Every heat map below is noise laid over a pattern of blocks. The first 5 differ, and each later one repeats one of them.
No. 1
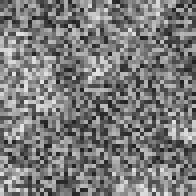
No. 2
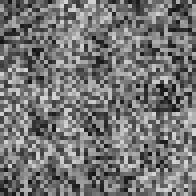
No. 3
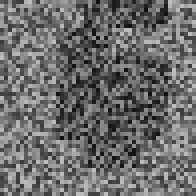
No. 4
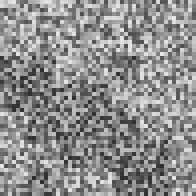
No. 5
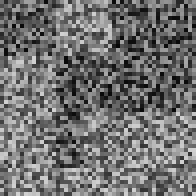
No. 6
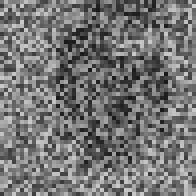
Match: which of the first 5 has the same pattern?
3
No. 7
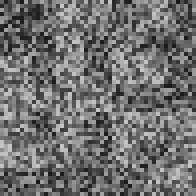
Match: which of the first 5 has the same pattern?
2
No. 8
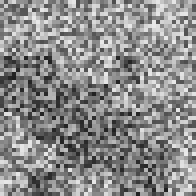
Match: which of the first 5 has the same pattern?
4
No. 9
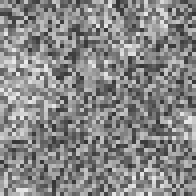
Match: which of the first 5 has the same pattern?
1
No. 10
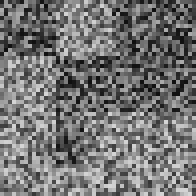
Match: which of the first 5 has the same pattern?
5
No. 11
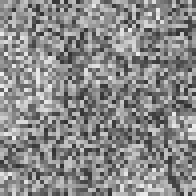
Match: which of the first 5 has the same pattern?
1
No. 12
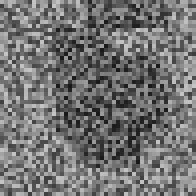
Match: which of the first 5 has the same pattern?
3
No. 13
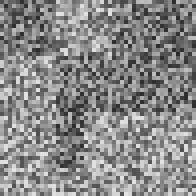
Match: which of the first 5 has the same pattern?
5
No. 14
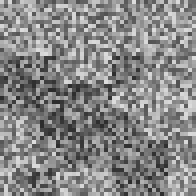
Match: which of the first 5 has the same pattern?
4
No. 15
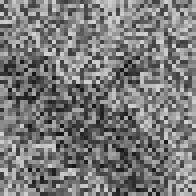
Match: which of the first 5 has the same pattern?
4
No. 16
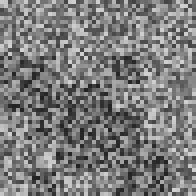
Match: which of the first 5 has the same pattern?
4
